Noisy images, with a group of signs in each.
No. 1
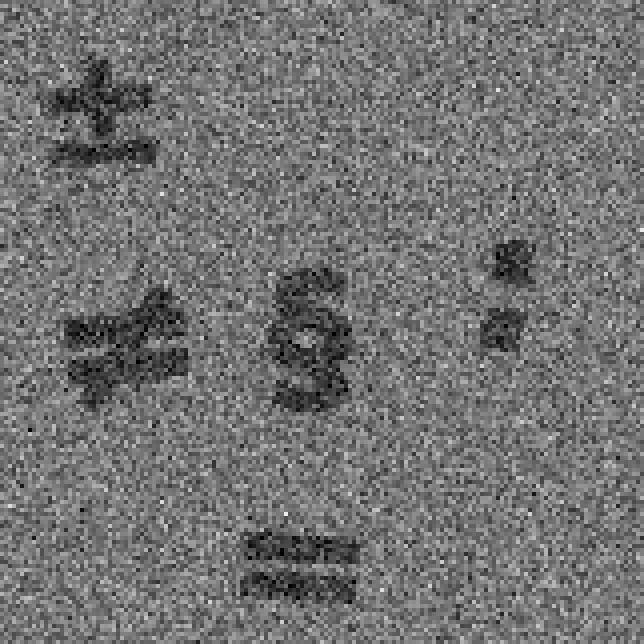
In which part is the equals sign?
bottom middle
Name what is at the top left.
plus-minus sign
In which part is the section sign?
centre
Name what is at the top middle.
nothing
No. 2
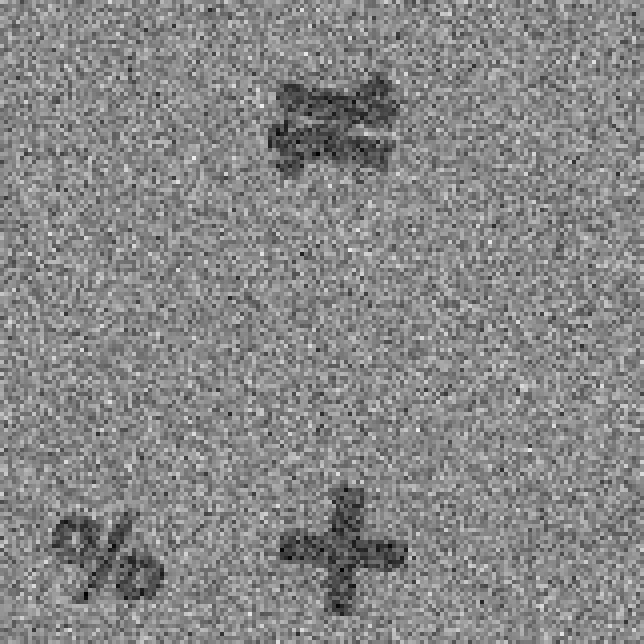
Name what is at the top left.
nothing
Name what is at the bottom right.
nothing
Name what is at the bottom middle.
plus sign
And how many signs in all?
3
